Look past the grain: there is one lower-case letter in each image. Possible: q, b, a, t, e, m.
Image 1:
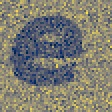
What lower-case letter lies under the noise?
e
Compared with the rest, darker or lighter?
darker
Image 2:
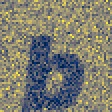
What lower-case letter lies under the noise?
b
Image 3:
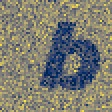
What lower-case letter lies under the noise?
b
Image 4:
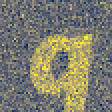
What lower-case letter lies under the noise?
q
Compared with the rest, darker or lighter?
lighter
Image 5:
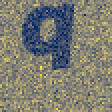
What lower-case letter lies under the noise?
q
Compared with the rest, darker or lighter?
darker
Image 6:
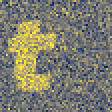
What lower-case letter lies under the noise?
t
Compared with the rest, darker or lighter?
lighter
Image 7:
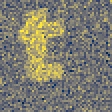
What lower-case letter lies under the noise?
t
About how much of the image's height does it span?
two thirds
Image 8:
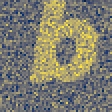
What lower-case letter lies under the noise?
b
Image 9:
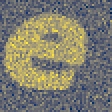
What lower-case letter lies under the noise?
e
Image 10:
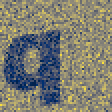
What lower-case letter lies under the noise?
q
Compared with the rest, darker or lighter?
darker
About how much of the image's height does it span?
two thirds
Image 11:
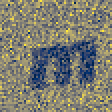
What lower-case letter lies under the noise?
m
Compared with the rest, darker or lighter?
darker
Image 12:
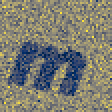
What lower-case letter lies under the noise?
m
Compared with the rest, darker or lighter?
darker
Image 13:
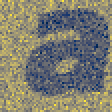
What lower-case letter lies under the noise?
a
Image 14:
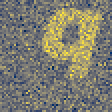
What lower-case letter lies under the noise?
q
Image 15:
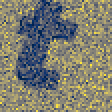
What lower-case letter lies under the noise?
t
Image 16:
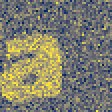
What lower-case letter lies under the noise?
a
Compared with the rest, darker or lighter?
lighter
